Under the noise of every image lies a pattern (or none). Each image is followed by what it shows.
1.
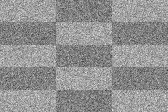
a checkerboard
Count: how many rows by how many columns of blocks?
5 by 3
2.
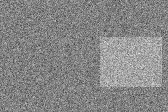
one block
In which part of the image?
middle right
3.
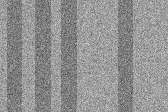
bands of columns
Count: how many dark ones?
4
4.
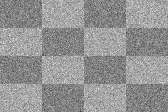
a checkerboard
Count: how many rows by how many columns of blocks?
4 by 4
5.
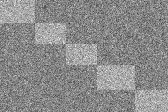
blocks along the diagonal
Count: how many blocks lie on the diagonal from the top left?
5
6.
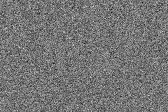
only noise
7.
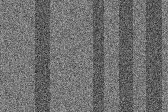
bands of columns
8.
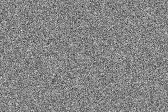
only noise
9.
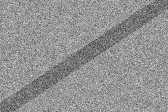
a diagonal band
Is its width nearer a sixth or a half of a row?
a sixth
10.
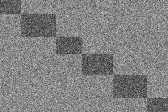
blocks along the diagonal
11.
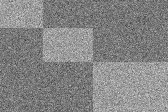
blocks along the diagonal
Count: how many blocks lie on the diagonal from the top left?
3
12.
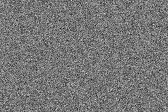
only noise
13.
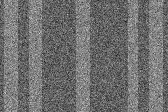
bands of columns
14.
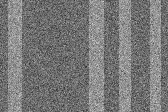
bands of columns
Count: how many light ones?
4
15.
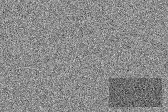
one block
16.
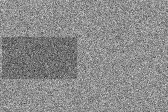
one block
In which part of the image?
middle left
